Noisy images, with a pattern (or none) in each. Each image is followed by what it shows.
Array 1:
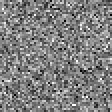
only noise
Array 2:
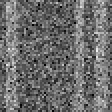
bands of columns
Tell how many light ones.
3
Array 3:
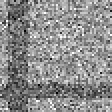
bands of rows crossing bands of columns
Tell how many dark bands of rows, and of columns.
1 and 1
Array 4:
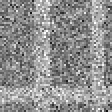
bands of rows crossing bands of columns
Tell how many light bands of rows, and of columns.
1 and 2
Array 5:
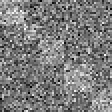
blocks along the diagonal
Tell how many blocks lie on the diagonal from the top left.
5
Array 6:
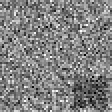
one block
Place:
bottom right
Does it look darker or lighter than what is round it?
darker
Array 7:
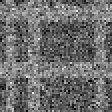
bands of rows crossing bands of columns
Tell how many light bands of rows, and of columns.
2 and 3
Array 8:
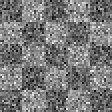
a checkerboard
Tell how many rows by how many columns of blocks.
5 by 5
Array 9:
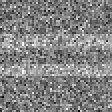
bands of rows
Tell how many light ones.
2
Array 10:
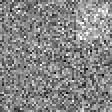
one block
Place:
top right
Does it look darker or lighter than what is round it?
lighter
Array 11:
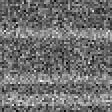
bands of rows
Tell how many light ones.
3
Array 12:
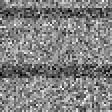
bands of rows
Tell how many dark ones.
2
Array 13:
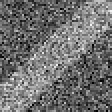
a diagonal band
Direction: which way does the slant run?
bottom left to top right
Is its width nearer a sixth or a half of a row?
a half
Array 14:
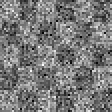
a checkerboard
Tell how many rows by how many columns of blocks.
5 by 6
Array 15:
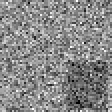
one block
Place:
bottom right
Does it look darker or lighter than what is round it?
darker
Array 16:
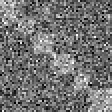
blocks along the diagonal
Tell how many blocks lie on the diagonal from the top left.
6
